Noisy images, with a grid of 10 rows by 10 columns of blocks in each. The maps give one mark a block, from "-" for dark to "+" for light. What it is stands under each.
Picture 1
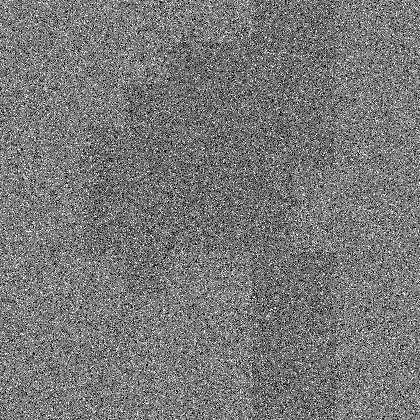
+ + + + + + - - + +
+ + + + - - - - + +
+ + + - - - - - + +
+ + - - - - - - + +
+ + - - - - - + + +
+ + - - - - - + + +
+ + + - + + - - + +
+ + + + + + - - + +
+ + + + + + - - + +
+ + + + + + - - + +
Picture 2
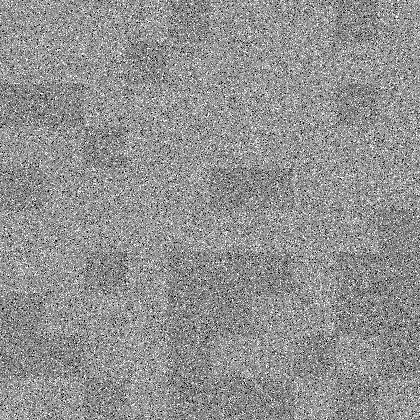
+ + + + - + + + - +
+ + + - + + + + + +
- - + + + + + + - +
+ + - + + + + + + +
- + + + + - - + + +
+ + + + + + + + + -
+ + - + - - - + - -
- + + + - - + + - -
- - + + - + + - + -
+ + - + - - - + - +
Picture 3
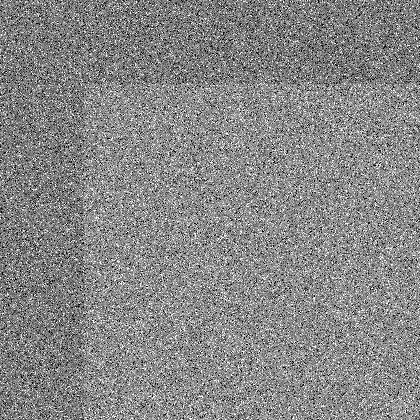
- - - - - - - - - -
- - - - - - - - - -
- - + + + + + + + +
- - + + + + + + + +
- - + + + + + + + +
- - + + + + + + + +
- - + + + + + + + +
- - + + + + + + + +
- - + + + + + + + +
- - + + + + + + + +
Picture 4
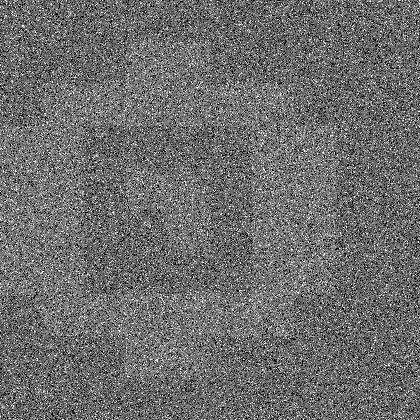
- - - - - - - - - -
- - - + + - - - - -
- + + + + + + - - -
+ + - - - - + + - -
+ + - + + - + + - -
+ + - - + - + + - -
+ + - - - - + + - -
- + + + + + + - - -
- - - + + - - - - -
- - - - - - - - - -
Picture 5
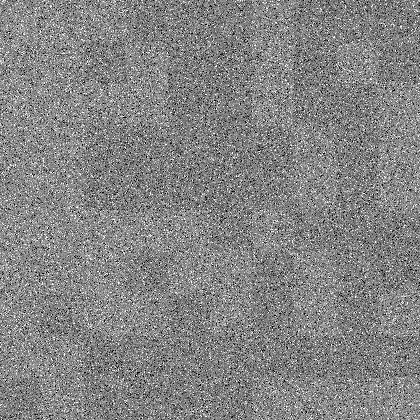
+ + + - - - + - - -
+ + - + - - + - + -
+ + + + - - + - - +
+ + - - - - - + - +
+ + - - - - - + - +
+ + + + + - + - - -
+ + + - + + - + - -
+ - + + - + - + - +
+ + - - - - - - - -
- + - - - - + + + +
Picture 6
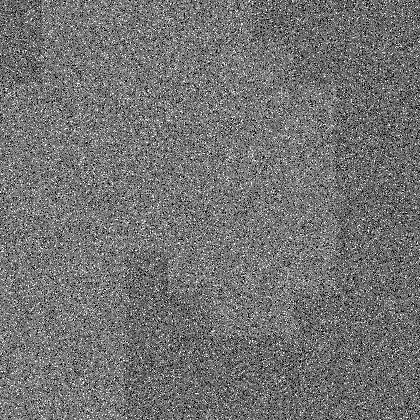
- + + + + + - - - -
- + + + + + + - - -
+ + + + + + + + - -
+ + + + + + + + - -
+ + + + + + + + - -
+ + + + + + + + - -
+ + + - + + + + - -
+ + + - - + + - - -
+ + + - - - - - - -
+ + + - - - - - - -
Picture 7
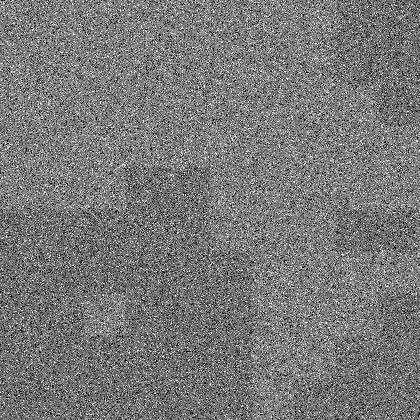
+ + + + + + + + - -
+ + + + + + + + - -
+ + + + + + + + + -
+ + + + + + + + + +
+ + + - - + + + + +
- - - - - + + + - -
- - - - - - + + + +
- - + - - - + + + -
- - - - - - + + - -
- - - - - - + - - -
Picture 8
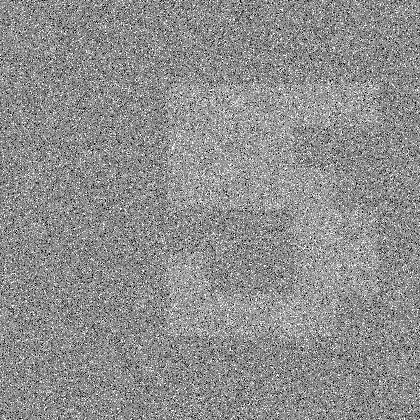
- - - - - - - - - -
- - - - - - - - - -
- - - - + + + + + -
- - - - + + + - - -
- - - - + + + + - -
- - - - - - - + + -
- - - - + - - + + -
- - - - + + + + - -
- - - - - - - - - -
- - - - - - - - - -
